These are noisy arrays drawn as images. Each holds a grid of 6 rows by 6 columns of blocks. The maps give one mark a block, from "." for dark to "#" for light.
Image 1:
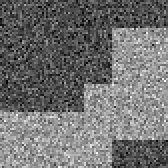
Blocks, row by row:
. . . . . .
. . . . # #
. . . . # #
. . . # # #
# # # # # #
# # # # . .
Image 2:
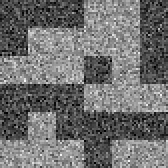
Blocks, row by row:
. . . # # .
. # # # # .
# # # . # .
. . . # # #
. # . . . .
# # # . # #
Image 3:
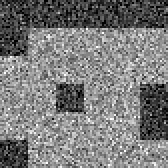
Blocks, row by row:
. . . . . .
. # # # # #
# # # # # #
# # . # # .
# # # # # .
. # # # # #
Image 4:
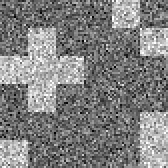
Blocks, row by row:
. . . . # .
. # . . . #
# # # . . .
. # . . . .
. . . . . #
# . . . . #
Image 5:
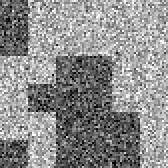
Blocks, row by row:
. # # # # #
. # # # # #
# # . . # #
# . . . # #
# # . . . #
. # . . . #
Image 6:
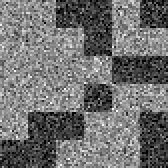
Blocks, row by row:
# # . . # .
# # # . # #
# # # # . .
# # # . # #
# . . # # .
. . # # # .
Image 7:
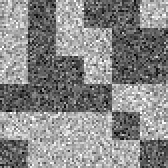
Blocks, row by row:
# . # . . #
# . # # . .
# . . # . .
. . . . # #
# # # # . #
. # # # # .
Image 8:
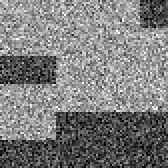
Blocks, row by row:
# # # # # .
# # # # # #
. . # # # #
# # # # # #
# # . . . .
. . . . . .
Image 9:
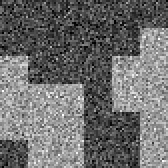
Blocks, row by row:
. . . . . .
. . . . . #
# . . . # #
# # # . # #
# # # . . #
. # # . . #
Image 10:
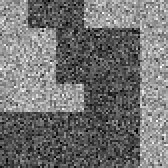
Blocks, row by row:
# . . # # #
# # . . . #
# # . . . #
# # # . . #
. . . . . #
. . . . . #
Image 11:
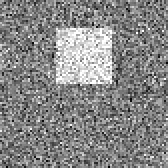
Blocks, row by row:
. . . . . .
. . # # . .
. . # # . .
. . . . . .
. . . . . .
. . . . . .
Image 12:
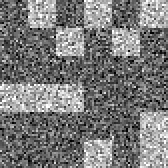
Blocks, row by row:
. # . # . #
. . # . # .
. . . . . .
# # # . . .
. . . . . #
. . . # . #
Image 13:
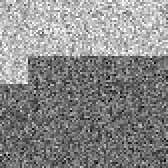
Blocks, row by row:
# # # # # #
# # # # # #
# . . . . .
. . . . . .
. . . . . .
. . . . . .
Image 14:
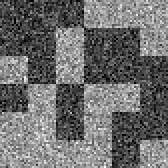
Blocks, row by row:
. . . # # #
. . # . . #
# . # . . .
. # . # # .
# # . # . .
# # # # . #
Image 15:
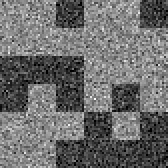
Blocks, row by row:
# # . # # .
# # # # # #
. . . # # #
. # . # . #
# # # . # .
# # . . . .
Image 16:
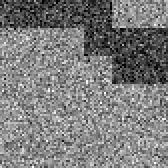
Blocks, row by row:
. . . . # #
# # # . . .
# # # # . .
# # # # # #
# # # # # #
# # # # # #
